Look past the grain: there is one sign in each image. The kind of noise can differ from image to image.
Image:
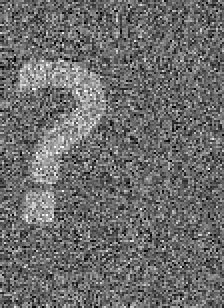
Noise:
low rank plus noise
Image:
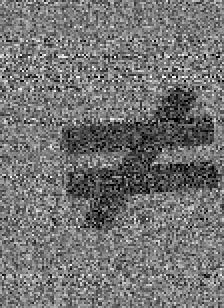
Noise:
rows of uneven size
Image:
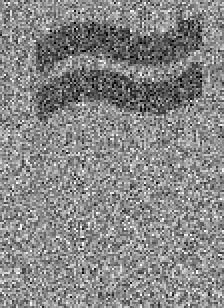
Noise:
low rank plus noise
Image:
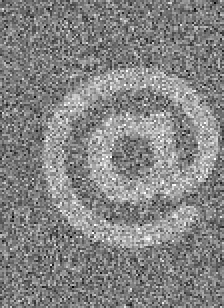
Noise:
low rank plus noise
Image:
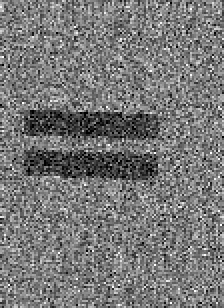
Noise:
low rank plus noise
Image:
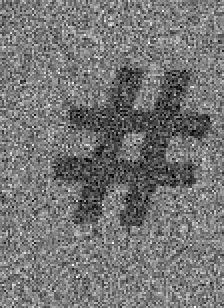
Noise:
low rank plus noise
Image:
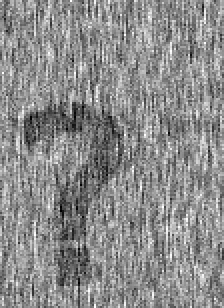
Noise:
streaked along the columns
